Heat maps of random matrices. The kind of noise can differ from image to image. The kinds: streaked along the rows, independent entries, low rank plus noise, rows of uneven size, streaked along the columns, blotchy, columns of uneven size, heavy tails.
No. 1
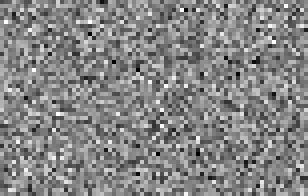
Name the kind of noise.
independent entries
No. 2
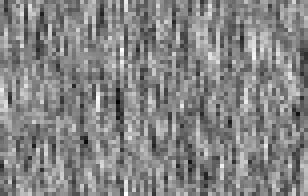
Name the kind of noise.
streaked along the columns
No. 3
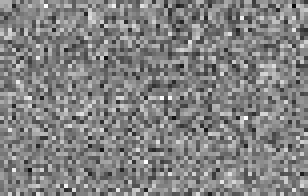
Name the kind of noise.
low rank plus noise
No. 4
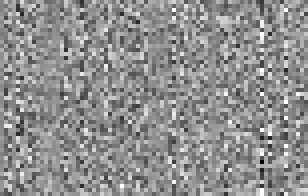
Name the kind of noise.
columns of uneven size
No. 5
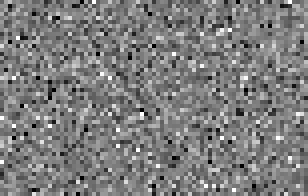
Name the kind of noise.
heavy tails
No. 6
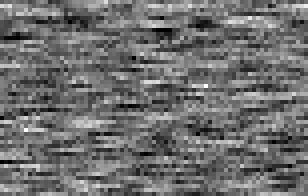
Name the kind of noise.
streaked along the rows
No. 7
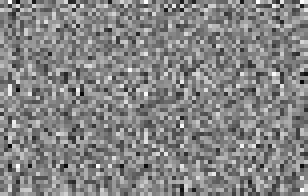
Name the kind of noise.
low rank plus noise
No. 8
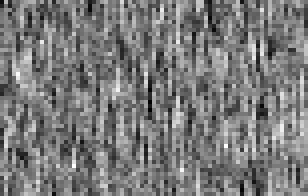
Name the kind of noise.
streaked along the columns
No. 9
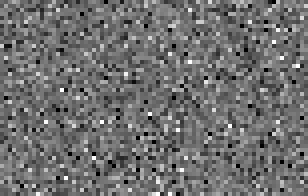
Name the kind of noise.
heavy tails
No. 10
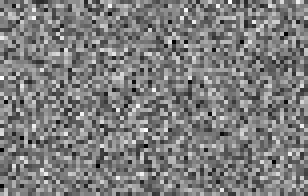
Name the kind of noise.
independent entries
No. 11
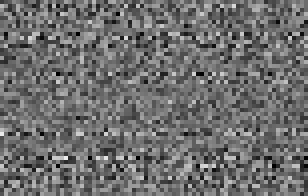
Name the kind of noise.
rows of uneven size
